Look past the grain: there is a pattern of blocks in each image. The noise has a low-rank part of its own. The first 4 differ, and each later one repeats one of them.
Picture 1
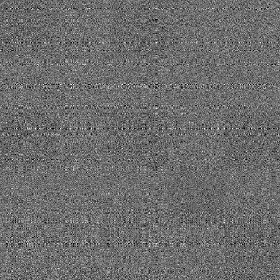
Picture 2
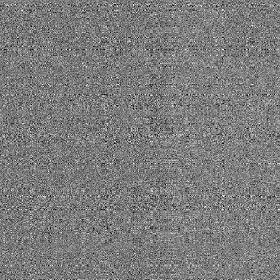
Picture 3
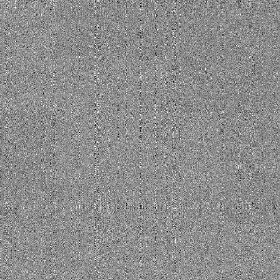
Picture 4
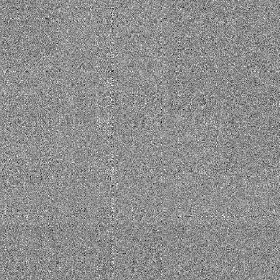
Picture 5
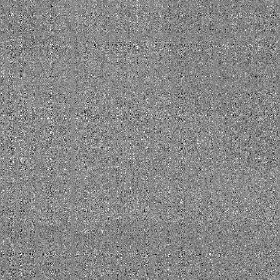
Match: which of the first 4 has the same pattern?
4
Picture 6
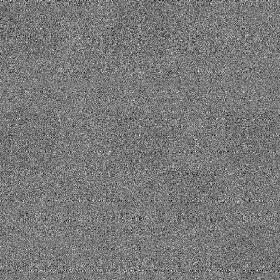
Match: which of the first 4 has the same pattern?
1
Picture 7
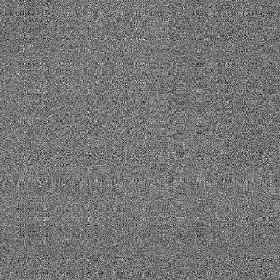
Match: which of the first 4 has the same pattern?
4
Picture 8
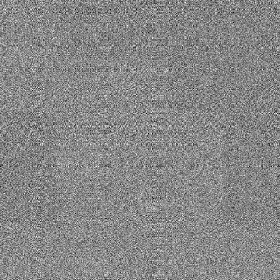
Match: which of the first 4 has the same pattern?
3
